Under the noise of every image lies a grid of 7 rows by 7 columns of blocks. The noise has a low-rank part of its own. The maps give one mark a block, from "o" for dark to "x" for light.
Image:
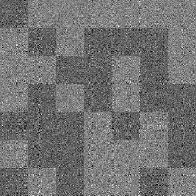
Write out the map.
o x x x x x x
x o x o o o x
x x o o x o x
x o x o x o o
o o o x o x o
x o o x x x o
o x o x x o x
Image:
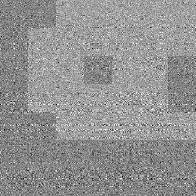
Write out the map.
o o x x x x x
o x x x x x x
o x x o x x o
o x x x x x o
o o x x x x x
o o o o o o o
o o o o o o o
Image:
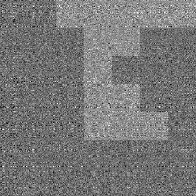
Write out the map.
o o x x x x x
o o o x x o o
o o o x o o o
o o o x x o o
o o o x x x o
o o o o o o o
o o o o o o o
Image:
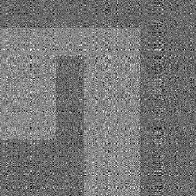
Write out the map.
o o o o o o o
x x x x x o o
x x o x x o o
x x o x x o o
x x o x x o o
o o o x x o o
o o o x x o o
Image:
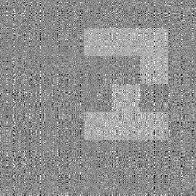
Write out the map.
o o o o o o o
o o o x x x o
o o o o o x o
o o o o x o o
o o o x x x o
o o o o o o o
o o o o o o o
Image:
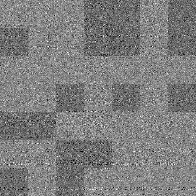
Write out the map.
x x x o o x o
o x x o o x o
x x x x x x x
x x o x o x o
o o x x x x x
x x o o x x x
o x o x x x x
